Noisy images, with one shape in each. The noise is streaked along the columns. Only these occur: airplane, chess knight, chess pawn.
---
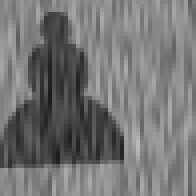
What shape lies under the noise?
chess pawn
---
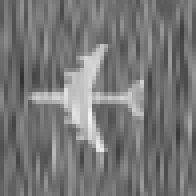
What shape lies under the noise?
airplane
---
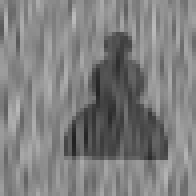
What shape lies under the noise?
chess pawn
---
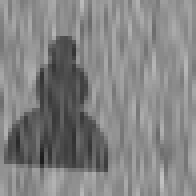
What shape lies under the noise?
chess pawn
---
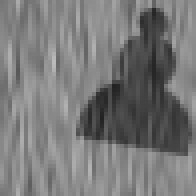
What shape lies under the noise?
chess pawn
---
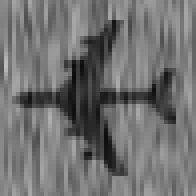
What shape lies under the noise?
airplane
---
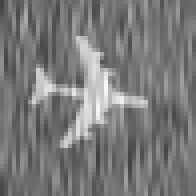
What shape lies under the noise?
airplane
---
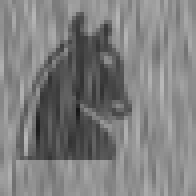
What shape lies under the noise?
chess knight
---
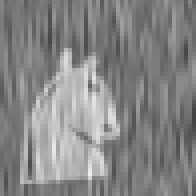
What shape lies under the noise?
chess knight
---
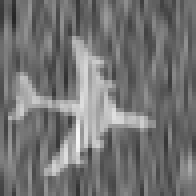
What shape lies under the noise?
airplane
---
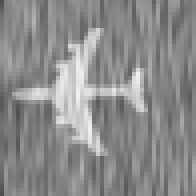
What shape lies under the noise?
airplane
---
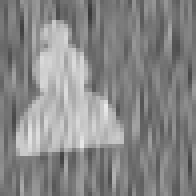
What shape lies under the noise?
chess pawn
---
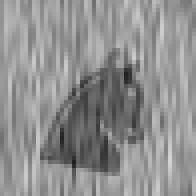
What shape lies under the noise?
chess knight
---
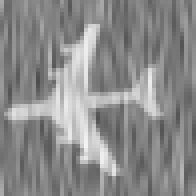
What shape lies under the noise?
airplane
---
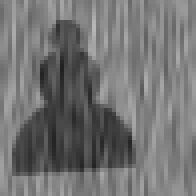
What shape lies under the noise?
chess pawn
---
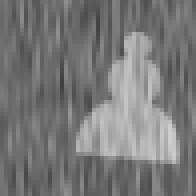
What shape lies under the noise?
chess pawn
